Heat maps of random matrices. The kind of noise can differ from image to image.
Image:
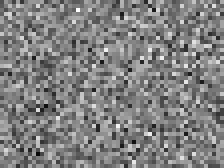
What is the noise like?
independent entries
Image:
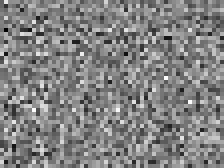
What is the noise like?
low rank plus noise
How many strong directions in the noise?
five to eight
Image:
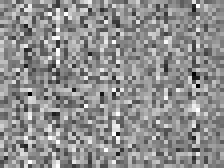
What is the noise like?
columns of uneven size
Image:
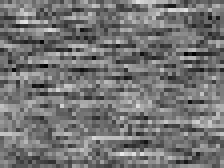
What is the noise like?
streaked along the rows
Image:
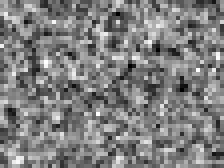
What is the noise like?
blotchy
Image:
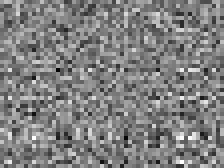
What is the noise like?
low rank plus noise
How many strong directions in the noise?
one
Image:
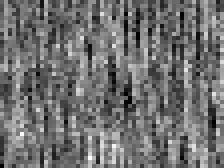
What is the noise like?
streaked along the columns
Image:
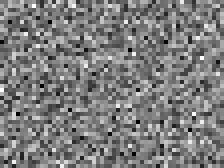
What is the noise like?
independent entries
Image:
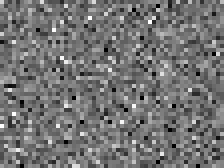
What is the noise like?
heavy tails
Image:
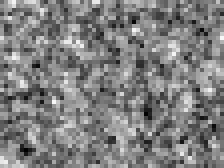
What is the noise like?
blotchy
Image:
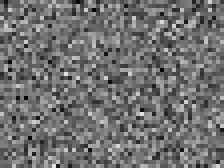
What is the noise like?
independent entries
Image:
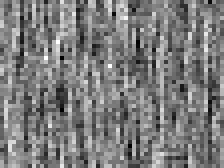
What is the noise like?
streaked along the columns
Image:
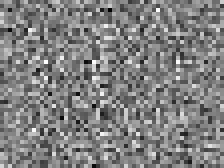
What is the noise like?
low rank plus noise
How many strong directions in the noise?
two
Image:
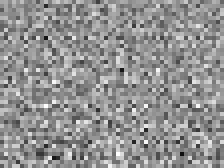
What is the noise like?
low rank plus noise
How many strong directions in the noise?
three or four
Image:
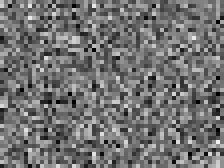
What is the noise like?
low rank plus noise
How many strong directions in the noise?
three or four
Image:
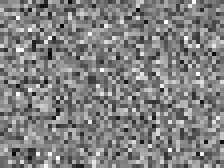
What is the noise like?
independent entries
